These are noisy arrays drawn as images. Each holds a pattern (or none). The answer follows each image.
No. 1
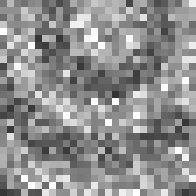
rings round one point
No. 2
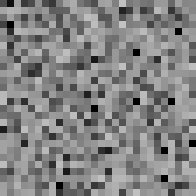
only noise
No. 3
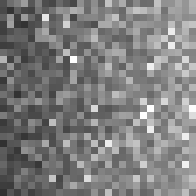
a smooth slope
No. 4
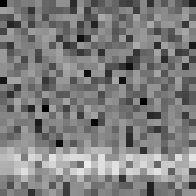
one horizontal stripe
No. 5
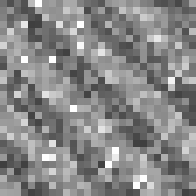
diagonal stripes
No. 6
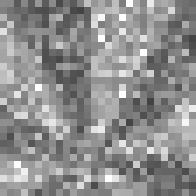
spokes from one point
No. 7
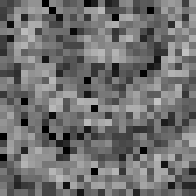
rings round one point
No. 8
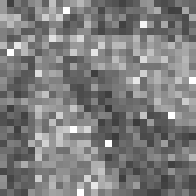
spokes from one point
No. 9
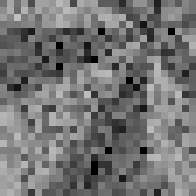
spokes from one point
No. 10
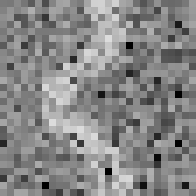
a wavy band
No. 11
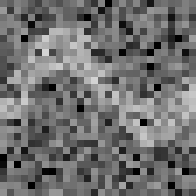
a wavy band
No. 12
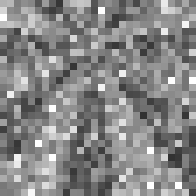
spokes from one point
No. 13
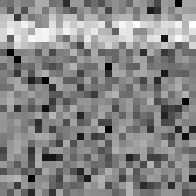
one horizontal stripe
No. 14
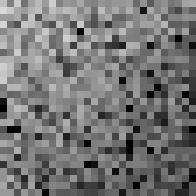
a smooth slope
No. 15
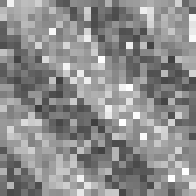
diagonal stripes
